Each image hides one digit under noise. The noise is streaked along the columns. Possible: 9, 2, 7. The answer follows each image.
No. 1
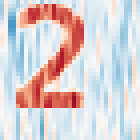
2
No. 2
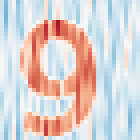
9
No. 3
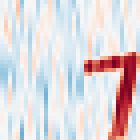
7
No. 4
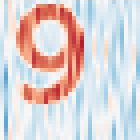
9
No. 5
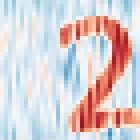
2
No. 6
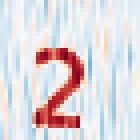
2
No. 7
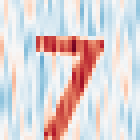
7
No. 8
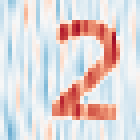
2
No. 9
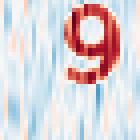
9
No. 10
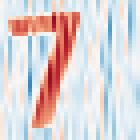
7
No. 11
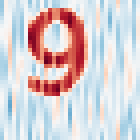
9
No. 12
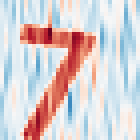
7
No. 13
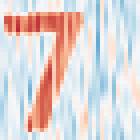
7
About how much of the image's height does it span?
nearly all
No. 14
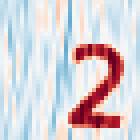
2
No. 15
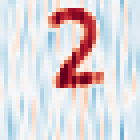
2
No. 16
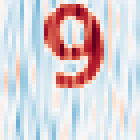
9
